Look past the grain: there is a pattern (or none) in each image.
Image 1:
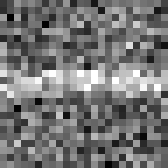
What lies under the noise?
one band of rows
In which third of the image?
middle
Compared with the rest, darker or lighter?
lighter
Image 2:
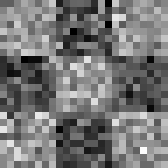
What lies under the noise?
a checkerboard
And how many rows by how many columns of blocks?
3 by 3
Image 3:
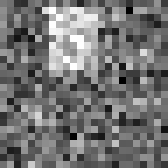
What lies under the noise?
one block
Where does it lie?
top middle
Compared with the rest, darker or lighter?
lighter
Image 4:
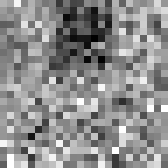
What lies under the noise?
one block
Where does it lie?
top middle
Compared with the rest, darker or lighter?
darker
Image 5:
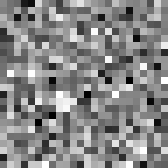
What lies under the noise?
only noise
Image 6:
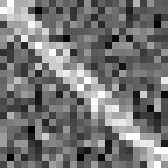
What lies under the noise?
a diagonal band
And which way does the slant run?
top left to bottom right
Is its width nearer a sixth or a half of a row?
a sixth
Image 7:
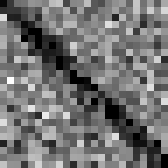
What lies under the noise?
a diagonal band
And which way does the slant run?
top left to bottom right
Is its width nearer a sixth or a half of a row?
a sixth
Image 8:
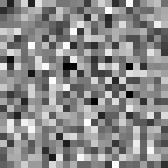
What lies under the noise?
only noise
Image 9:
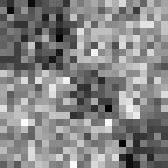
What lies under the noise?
blocks along the diagonal
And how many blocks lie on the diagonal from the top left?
3
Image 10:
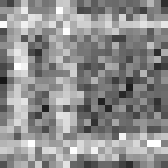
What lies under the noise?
bands of rows crossing bands of columns
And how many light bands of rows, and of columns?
2 and 2
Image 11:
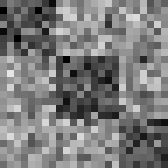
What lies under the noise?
blocks along the diagonal
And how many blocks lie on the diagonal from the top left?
3
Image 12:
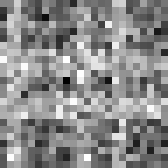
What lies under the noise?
bands of rows crossing bands of columns
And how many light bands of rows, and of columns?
2 and 3
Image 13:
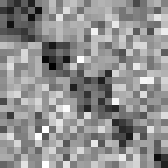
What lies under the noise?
blocks along the diagonal
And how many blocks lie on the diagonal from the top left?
5
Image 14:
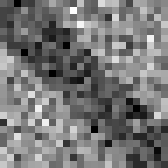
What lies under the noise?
a diagonal band
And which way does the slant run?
top left to bottom right
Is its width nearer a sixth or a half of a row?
a half
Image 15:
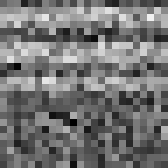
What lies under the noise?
bands of rows
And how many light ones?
3
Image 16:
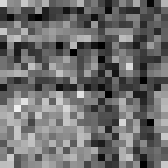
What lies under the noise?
bands of rows crossing bands of columns
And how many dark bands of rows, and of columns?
3 and 2
